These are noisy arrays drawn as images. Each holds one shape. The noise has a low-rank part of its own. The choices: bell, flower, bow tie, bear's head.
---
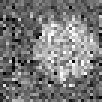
flower
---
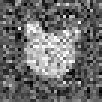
bear's head
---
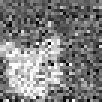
bear's head
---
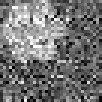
flower
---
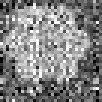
flower
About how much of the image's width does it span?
nearly all
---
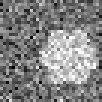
flower
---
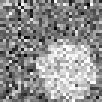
flower
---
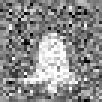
bell
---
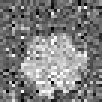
flower
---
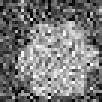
flower
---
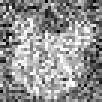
bear's head
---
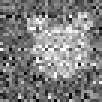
bear's head
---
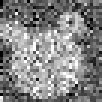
bear's head
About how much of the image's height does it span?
nearly all
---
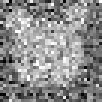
bear's head
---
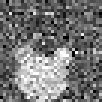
bear's head
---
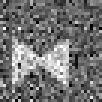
bow tie
